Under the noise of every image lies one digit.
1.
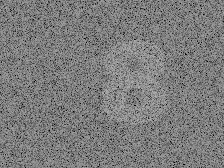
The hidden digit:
8
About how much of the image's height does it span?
half
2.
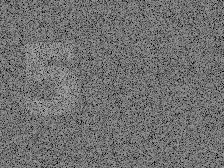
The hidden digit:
5
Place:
middle left
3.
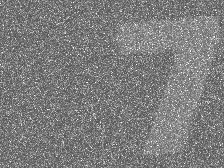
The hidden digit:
7
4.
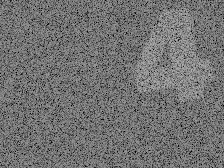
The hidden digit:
4
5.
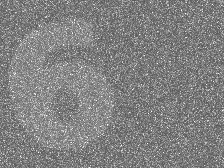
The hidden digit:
6
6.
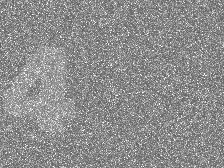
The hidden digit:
4
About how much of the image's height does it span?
half
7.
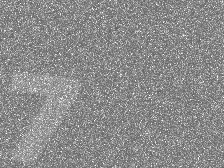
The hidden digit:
7
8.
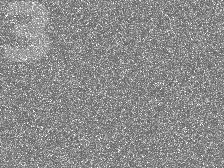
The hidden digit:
3
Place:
top left
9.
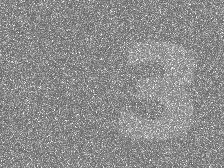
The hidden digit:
3
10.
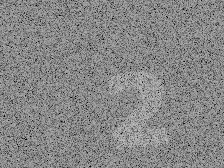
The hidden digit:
2
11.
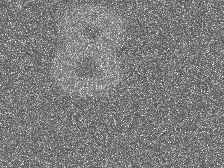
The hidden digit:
8
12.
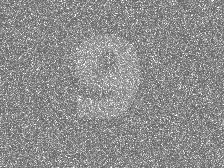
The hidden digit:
9
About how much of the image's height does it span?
half
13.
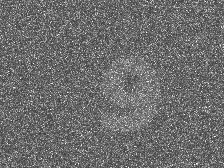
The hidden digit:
9
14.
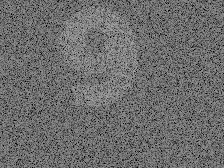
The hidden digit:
9
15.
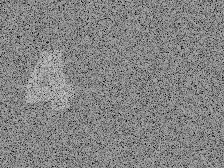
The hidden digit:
4
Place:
middle left
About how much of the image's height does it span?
a third
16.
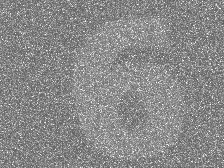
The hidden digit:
6
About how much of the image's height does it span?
nearly all
